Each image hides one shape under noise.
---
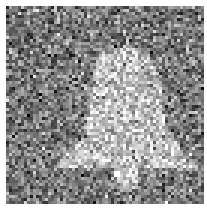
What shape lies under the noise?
bell
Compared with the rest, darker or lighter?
lighter
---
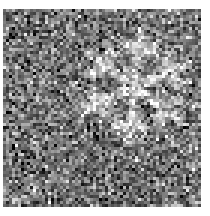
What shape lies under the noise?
snowflake
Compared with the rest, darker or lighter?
lighter
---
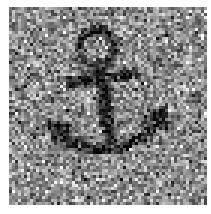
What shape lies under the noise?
anchor
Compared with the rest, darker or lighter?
darker
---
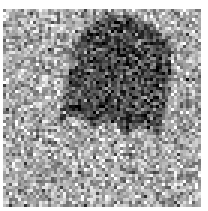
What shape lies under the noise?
ghost
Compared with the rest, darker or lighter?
darker
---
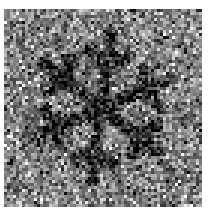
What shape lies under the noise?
snowflake
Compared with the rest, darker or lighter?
darker
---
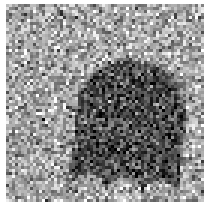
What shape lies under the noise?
ghost
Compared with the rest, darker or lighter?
darker
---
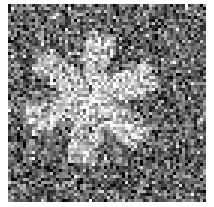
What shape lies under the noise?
asterisk
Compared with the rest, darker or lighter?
lighter
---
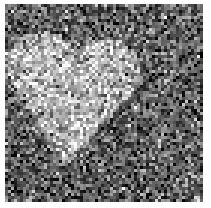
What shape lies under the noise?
heart
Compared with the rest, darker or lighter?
lighter
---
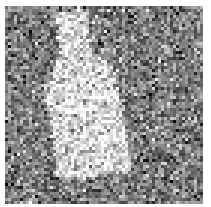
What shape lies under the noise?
bottle
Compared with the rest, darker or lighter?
lighter
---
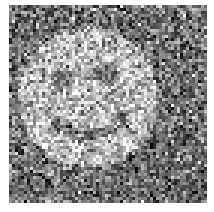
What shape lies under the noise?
smiling face
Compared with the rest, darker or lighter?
lighter
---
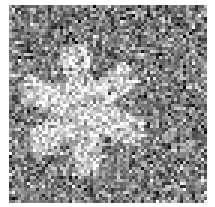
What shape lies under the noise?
asterisk
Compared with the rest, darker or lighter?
lighter
